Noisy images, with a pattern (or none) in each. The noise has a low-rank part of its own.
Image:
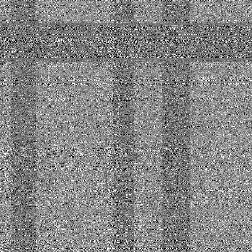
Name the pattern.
bands of rows crossing bands of columns
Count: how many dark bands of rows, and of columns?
1 and 3
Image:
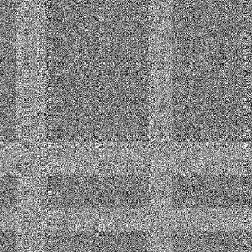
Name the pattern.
bands of rows crossing bands of columns
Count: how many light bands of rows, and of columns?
2 and 2
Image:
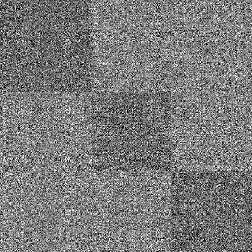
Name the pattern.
blocks along the diagonal
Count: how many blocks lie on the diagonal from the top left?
3
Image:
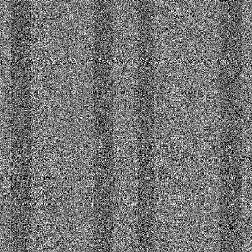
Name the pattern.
bands of columns
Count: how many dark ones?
4
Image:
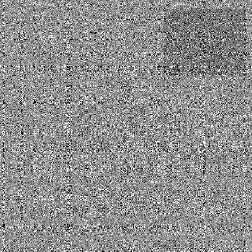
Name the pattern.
one block
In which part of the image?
top right
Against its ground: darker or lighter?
darker
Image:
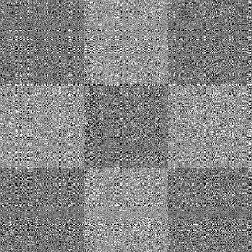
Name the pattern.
a checkerboard
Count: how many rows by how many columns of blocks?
3 by 3
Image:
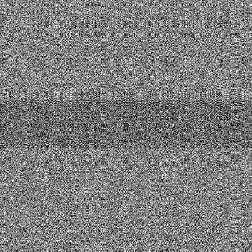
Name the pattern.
one band of rows
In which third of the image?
middle
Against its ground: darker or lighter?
darker
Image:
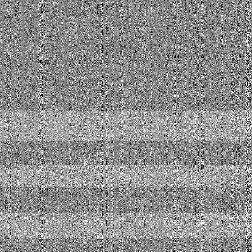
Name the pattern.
bands of rows
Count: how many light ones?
3
